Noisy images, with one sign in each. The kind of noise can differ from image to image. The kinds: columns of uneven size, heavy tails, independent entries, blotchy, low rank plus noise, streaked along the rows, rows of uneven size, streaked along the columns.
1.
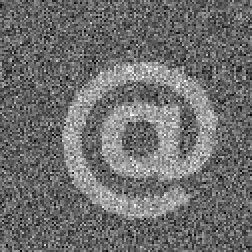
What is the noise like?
low rank plus noise
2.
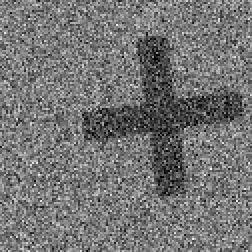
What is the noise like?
independent entries
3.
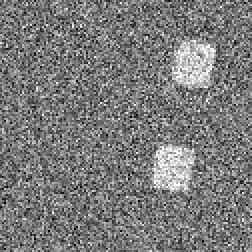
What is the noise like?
independent entries
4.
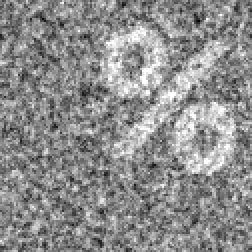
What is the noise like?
blotchy
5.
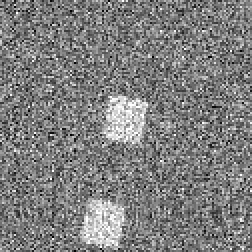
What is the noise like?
low rank plus noise
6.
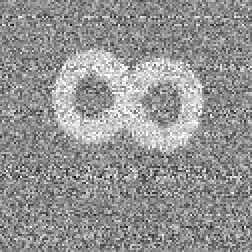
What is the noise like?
rows of uneven size
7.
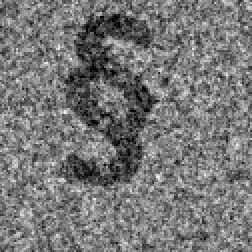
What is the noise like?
blotchy
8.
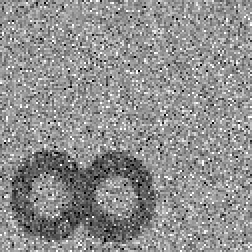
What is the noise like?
heavy tails
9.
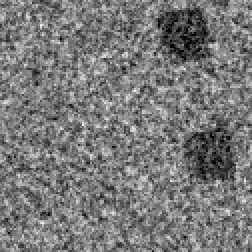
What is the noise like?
blotchy
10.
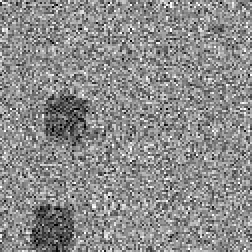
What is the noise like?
low rank plus noise
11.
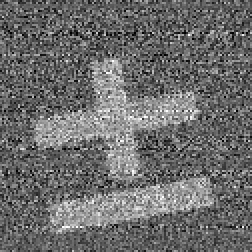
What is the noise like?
rows of uneven size
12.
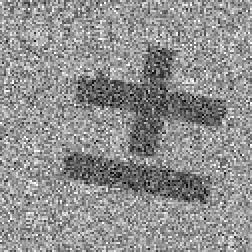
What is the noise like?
low rank plus noise
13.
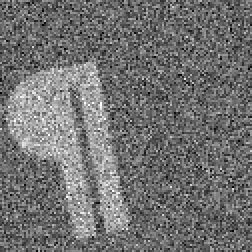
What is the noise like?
independent entries
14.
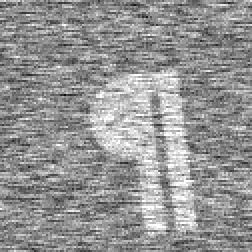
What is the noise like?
streaked along the rows
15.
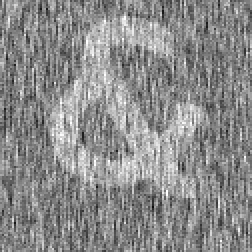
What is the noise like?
streaked along the columns
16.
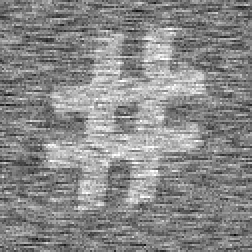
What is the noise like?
streaked along the rows
